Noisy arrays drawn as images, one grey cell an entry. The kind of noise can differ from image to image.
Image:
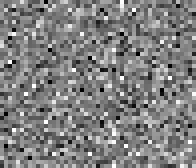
heavy tails
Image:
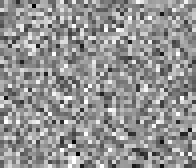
independent entries
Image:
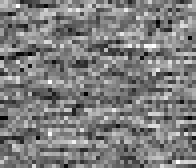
streaked along the rows
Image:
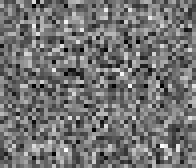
low rank plus noise
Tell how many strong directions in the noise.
five to eight
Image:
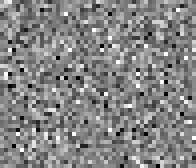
heavy tails
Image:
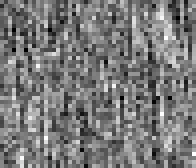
streaked along the columns
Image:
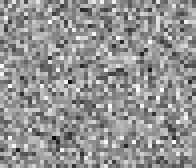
independent entries
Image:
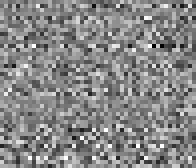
rows of uneven size
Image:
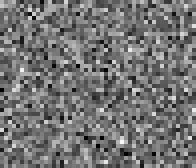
independent entries
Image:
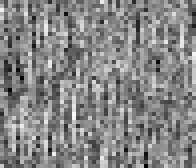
streaked along the columns
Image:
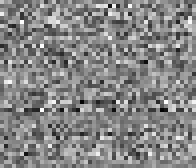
rows of uneven size
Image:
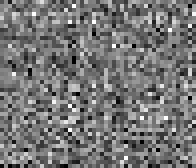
low rank plus noise
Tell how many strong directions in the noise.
three or four
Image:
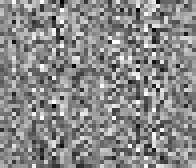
columns of uneven size
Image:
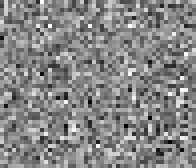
low rank plus noise
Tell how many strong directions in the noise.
five to eight
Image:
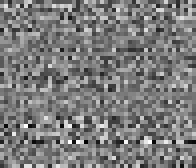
rows of uneven size
